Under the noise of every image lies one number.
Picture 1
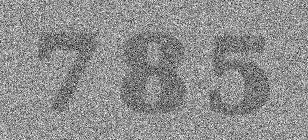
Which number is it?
785
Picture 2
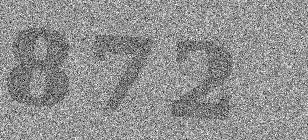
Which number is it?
872
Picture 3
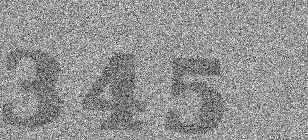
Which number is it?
345
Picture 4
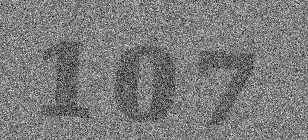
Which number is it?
107
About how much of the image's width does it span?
two thirds
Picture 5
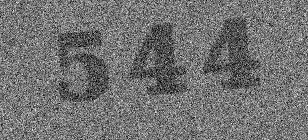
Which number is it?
544
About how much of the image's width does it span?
two thirds
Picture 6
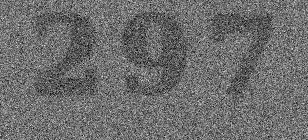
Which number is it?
297
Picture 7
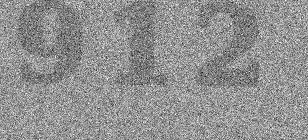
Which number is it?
912
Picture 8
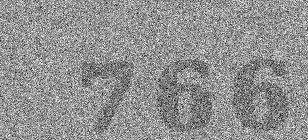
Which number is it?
766
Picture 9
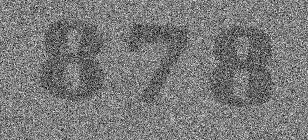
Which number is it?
878
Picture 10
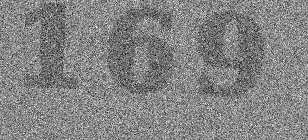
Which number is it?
169
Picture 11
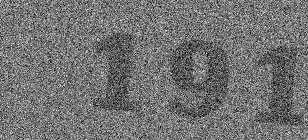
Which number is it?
191
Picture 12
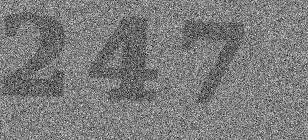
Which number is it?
247
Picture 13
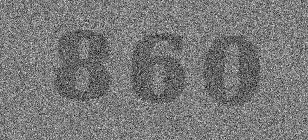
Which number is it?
860
